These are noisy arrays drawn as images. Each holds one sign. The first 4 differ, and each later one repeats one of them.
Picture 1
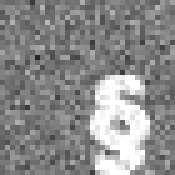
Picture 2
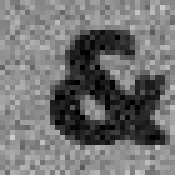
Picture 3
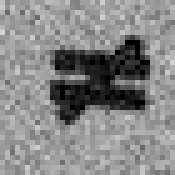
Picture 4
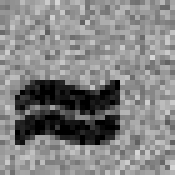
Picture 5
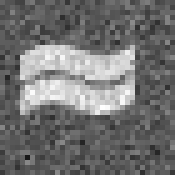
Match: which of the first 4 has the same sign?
4
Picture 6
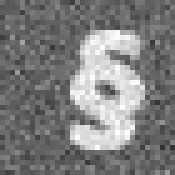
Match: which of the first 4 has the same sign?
1
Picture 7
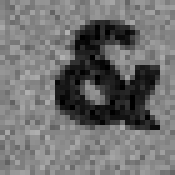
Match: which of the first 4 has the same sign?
2
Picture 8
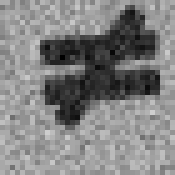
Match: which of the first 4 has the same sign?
3
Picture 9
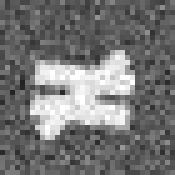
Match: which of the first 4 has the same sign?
3
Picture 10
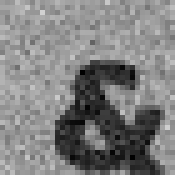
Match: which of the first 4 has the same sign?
2
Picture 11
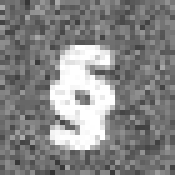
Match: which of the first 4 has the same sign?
1
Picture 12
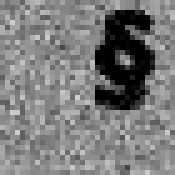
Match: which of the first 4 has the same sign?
1
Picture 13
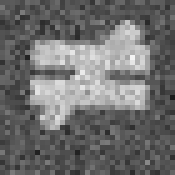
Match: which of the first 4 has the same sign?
3
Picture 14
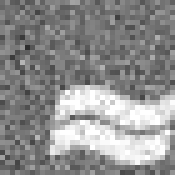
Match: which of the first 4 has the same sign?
4
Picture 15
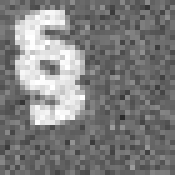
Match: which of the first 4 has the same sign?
1
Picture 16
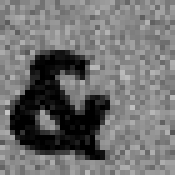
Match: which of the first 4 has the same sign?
2
